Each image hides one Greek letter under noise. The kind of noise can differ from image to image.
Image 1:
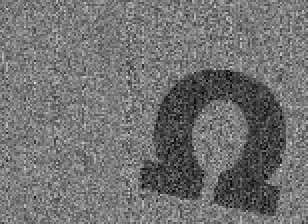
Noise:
columns of uneven size
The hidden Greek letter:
omega
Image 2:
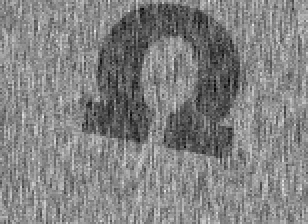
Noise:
streaked along the columns
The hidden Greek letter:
omega
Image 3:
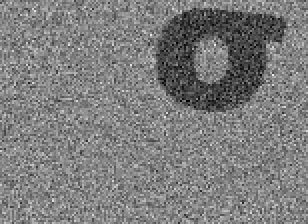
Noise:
low rank plus noise
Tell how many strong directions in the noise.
five to eight
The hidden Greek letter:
sigma
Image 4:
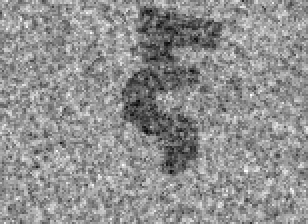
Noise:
blotchy
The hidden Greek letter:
xi
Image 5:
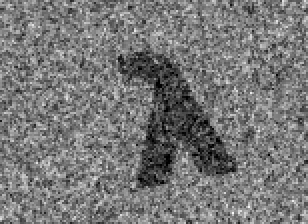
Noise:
blotchy
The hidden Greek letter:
lambda
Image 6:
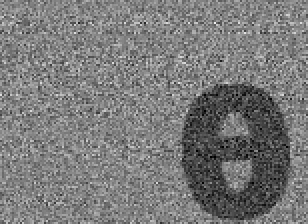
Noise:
rows of uneven size
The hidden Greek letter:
theta
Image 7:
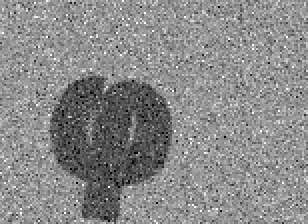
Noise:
heavy tails
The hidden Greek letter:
phi
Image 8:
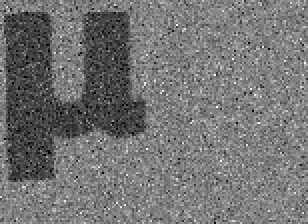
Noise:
heavy tails
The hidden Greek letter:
mu
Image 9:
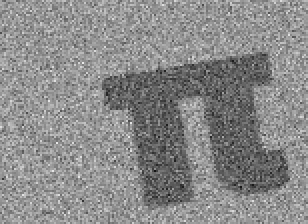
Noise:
low rank plus noise
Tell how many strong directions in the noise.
one
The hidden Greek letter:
pi
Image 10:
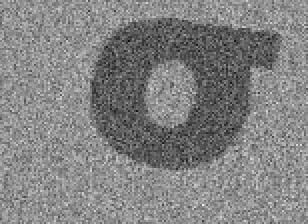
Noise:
low rank plus noise
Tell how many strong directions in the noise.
five to eight
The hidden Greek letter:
sigma
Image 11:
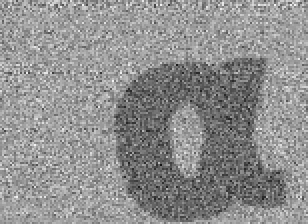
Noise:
rows of uneven size
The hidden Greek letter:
alpha
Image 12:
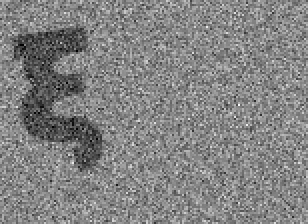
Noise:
independent entries
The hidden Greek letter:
xi
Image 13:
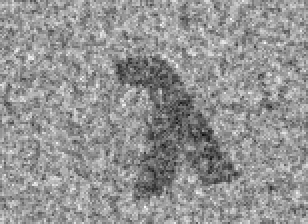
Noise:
blotchy
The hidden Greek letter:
lambda
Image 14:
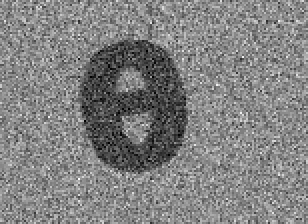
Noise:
low rank plus noise
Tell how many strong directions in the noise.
one
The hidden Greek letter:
theta
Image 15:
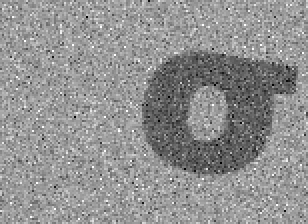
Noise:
heavy tails
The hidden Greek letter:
sigma
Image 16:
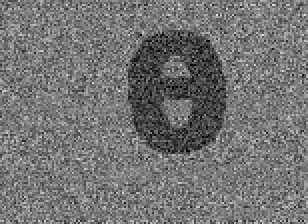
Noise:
rows of uneven size
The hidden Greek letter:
theta
